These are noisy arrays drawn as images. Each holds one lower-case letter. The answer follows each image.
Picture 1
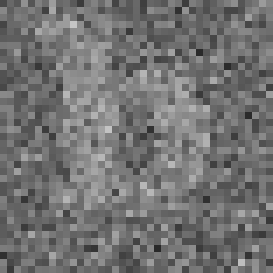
b
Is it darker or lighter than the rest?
lighter
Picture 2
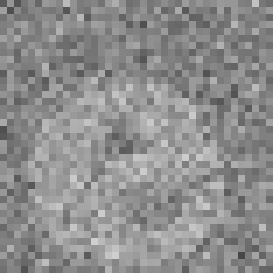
e
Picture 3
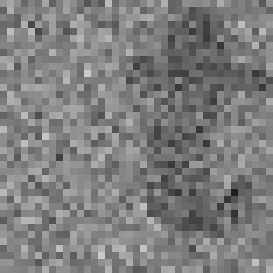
t
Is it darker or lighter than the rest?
darker
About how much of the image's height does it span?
nearly all
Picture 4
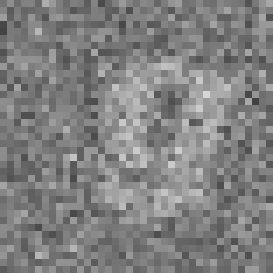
g
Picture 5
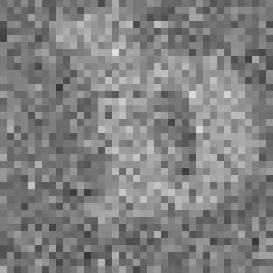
b
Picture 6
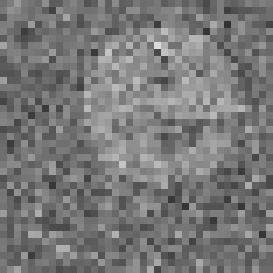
e
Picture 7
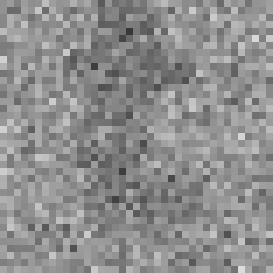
t
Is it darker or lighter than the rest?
darker
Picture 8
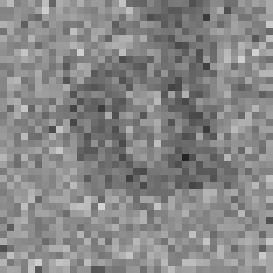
d
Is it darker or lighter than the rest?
darker
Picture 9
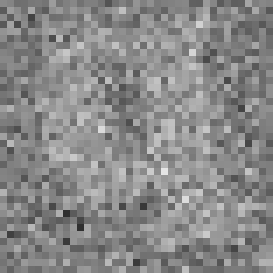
q
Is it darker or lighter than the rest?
lighter
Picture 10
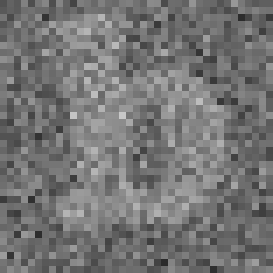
b
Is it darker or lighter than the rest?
lighter
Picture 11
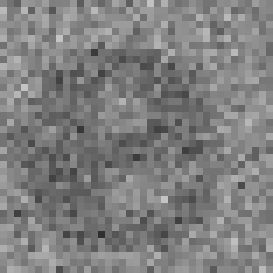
e
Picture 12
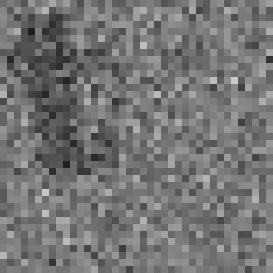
t
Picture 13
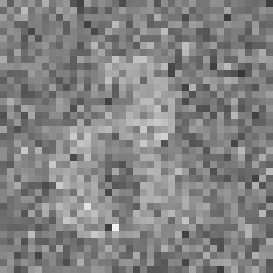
d
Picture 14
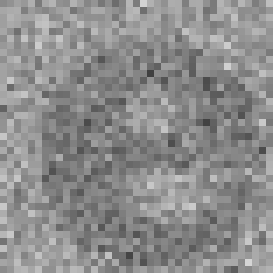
e
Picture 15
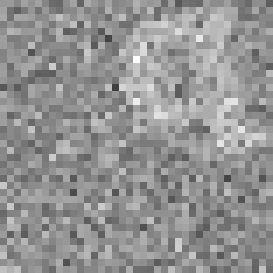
q
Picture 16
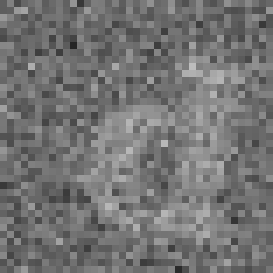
d
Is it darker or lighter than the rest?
lighter
